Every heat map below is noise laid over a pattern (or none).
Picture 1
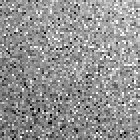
a smooth slope
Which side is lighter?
top right
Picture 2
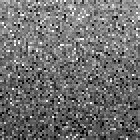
a smooth slope
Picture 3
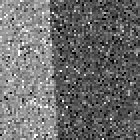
a sharp edge
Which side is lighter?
left
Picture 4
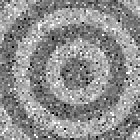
rings round one point
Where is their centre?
centre
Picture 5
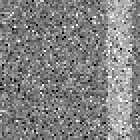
one vertical stripe
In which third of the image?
right
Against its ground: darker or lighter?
lighter
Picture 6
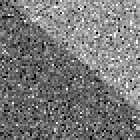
a sharp edge
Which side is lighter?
top right
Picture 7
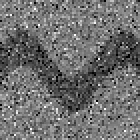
a wavy band
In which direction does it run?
left to right
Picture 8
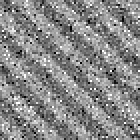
diagonal stripes
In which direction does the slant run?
top left to bottom right
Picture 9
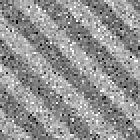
diagonal stripes
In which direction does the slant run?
top left to bottom right
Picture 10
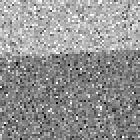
a sharp edge
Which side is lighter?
top
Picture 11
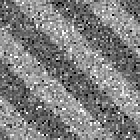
diagonal stripes
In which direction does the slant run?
top left to bottom right
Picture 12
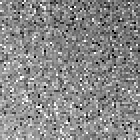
a smooth slope
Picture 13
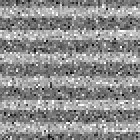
horizontal stripes
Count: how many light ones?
6
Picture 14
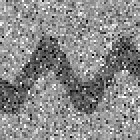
a wavy band
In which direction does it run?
left to right
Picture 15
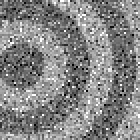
rings round one point
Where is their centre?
middle left
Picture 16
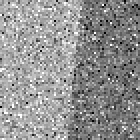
a sharp edge
